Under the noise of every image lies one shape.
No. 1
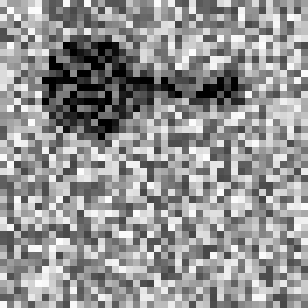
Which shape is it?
lollipop
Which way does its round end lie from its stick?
left
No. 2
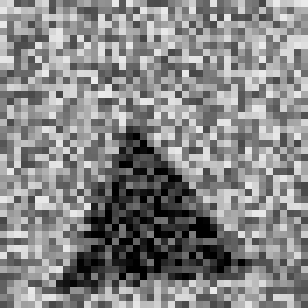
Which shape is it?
triangle
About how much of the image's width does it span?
two thirds
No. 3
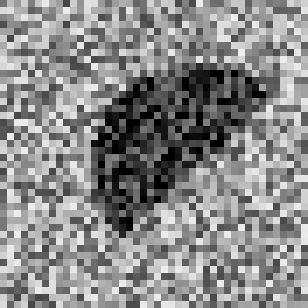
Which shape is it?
half disc
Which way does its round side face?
up and left
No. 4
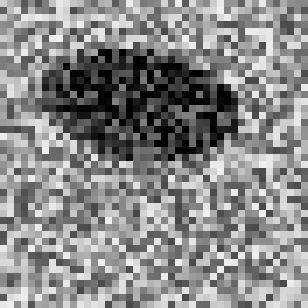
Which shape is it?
ellipse
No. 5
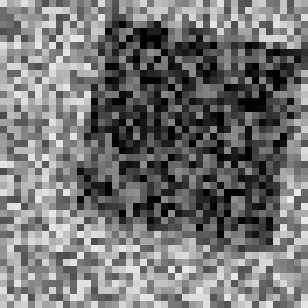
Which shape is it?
square
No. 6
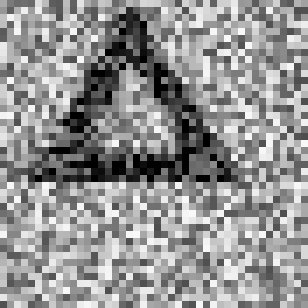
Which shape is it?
triangle frame
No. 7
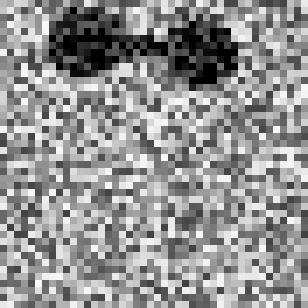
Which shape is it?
dumbbell
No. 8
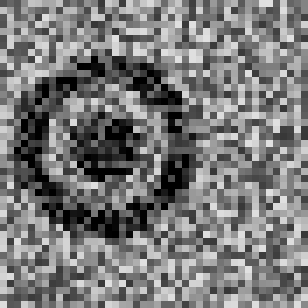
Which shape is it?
bullseye
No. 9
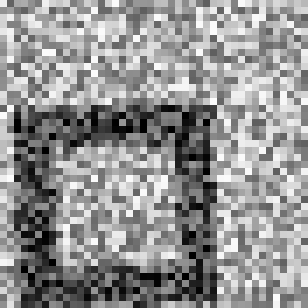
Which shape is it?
square frame
